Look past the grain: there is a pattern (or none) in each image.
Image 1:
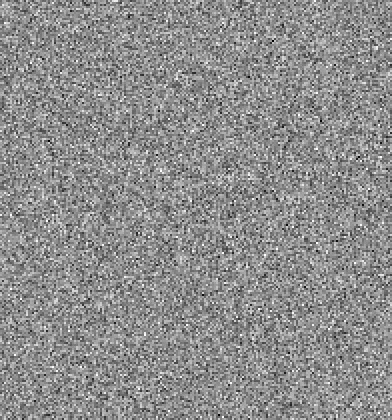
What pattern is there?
only noise
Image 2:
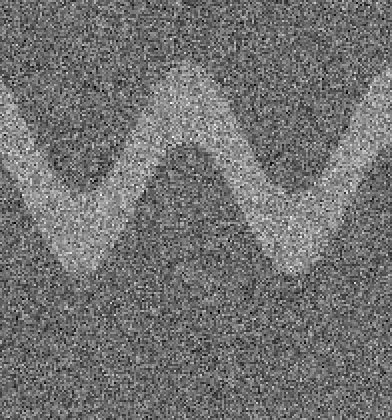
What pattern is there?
a wavy band
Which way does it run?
left to right
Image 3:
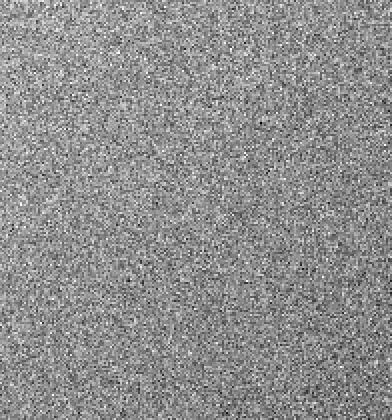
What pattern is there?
a smooth slope
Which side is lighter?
top left
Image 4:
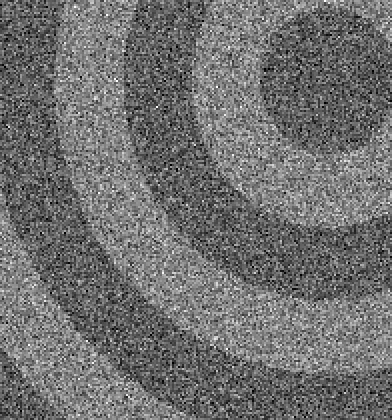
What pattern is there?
rings round one point
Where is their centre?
top right
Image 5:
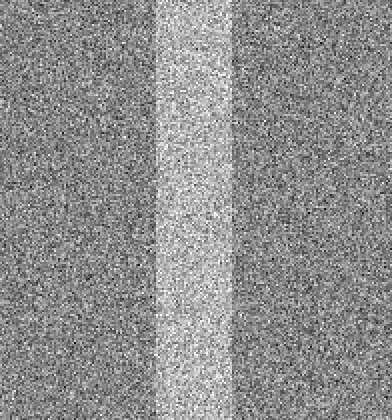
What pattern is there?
one vertical stripe
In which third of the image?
middle
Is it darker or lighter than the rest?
lighter
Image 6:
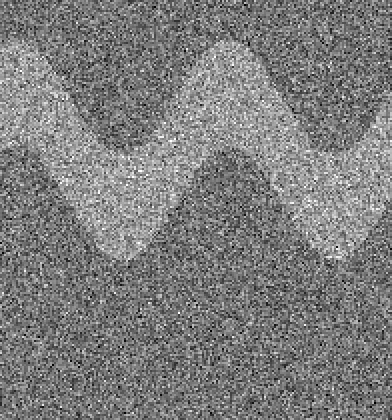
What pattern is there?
a wavy band
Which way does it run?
left to right
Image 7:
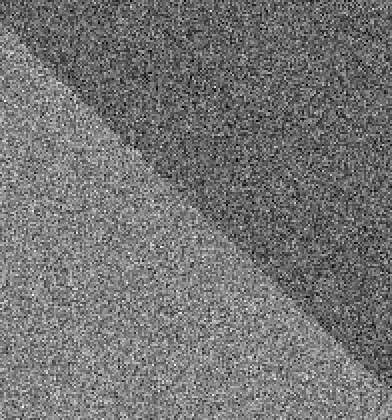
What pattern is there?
a sharp edge
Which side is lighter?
bottom left
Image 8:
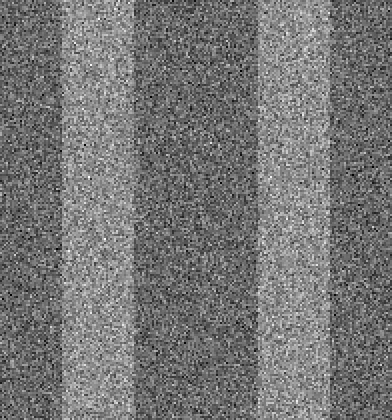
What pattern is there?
vertical stripes
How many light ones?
2
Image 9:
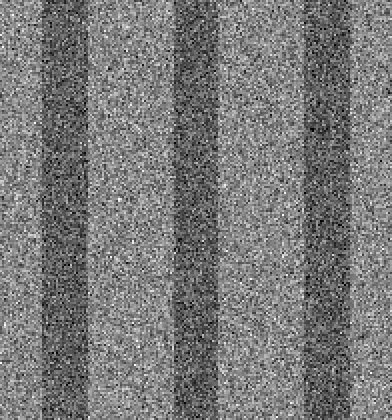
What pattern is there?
vertical stripes
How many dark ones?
3
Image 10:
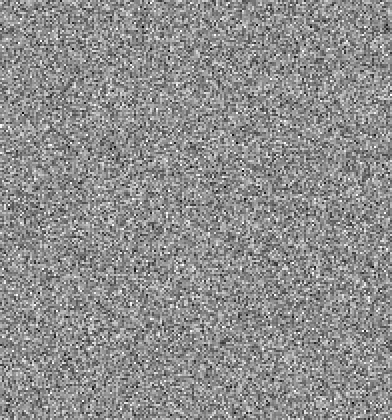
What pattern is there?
only noise
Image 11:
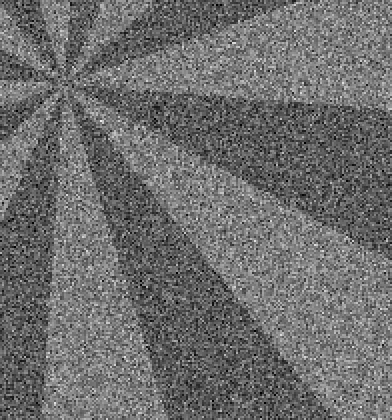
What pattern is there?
spokes from one point
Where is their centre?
top left
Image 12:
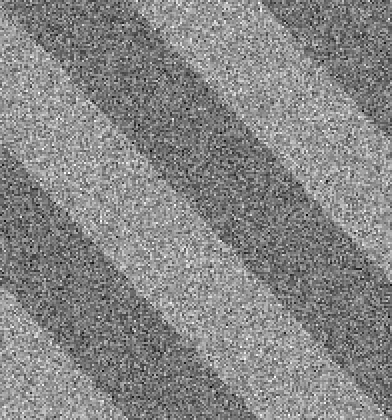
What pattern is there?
diagonal stripes
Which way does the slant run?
top left to bottom right
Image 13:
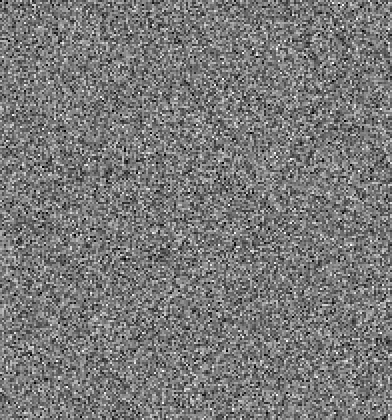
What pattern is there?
only noise
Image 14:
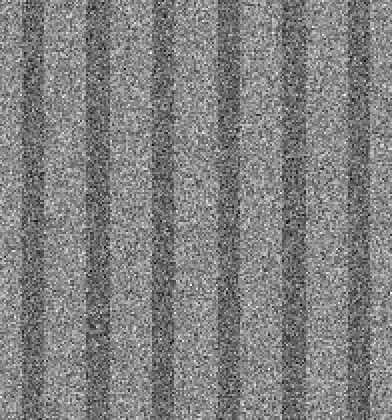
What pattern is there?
vertical stripes
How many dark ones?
6
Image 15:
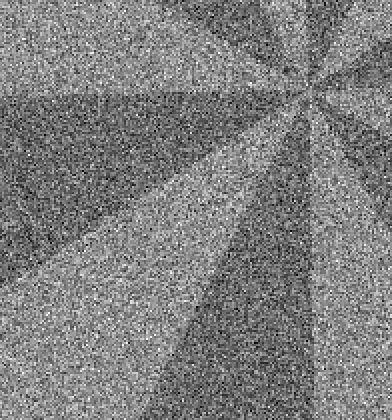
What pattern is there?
spokes from one point
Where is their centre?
top right
